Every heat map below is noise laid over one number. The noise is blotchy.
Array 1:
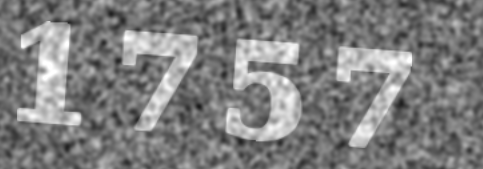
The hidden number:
1757
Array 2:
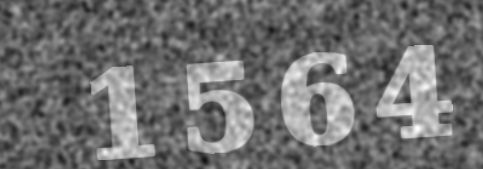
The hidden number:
1564
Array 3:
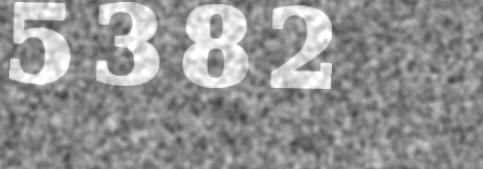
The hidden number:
5382
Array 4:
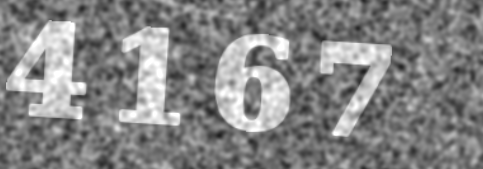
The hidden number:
4167
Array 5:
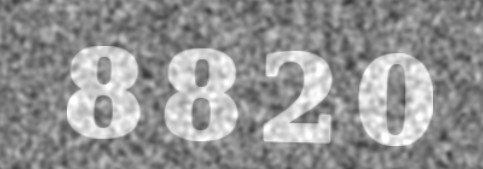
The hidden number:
8820
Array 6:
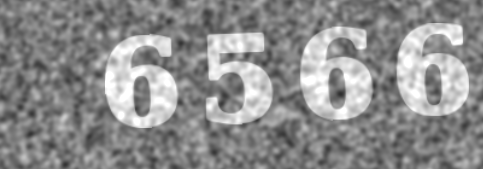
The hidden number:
6566
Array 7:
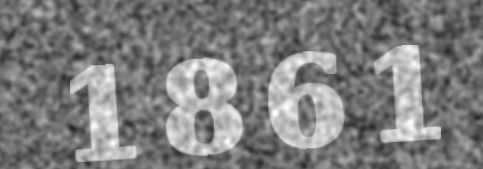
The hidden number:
1861
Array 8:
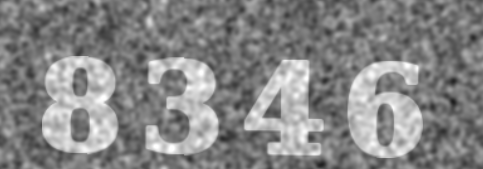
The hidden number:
8346
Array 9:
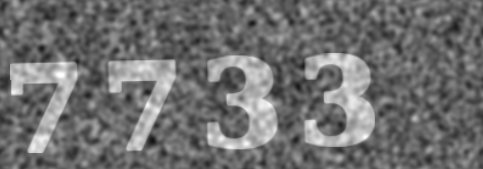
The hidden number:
7733
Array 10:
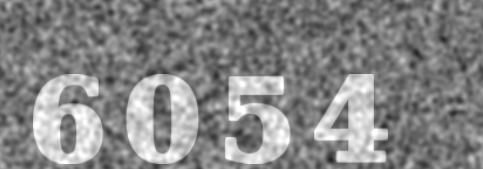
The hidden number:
6054
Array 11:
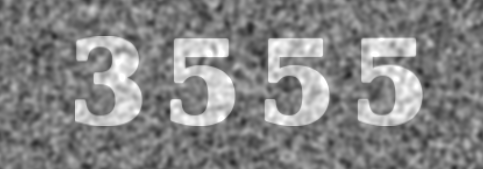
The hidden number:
3555
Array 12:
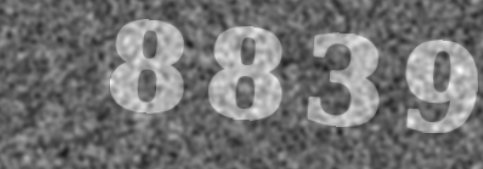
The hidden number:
8839
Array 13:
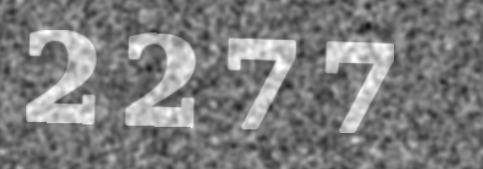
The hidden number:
2277
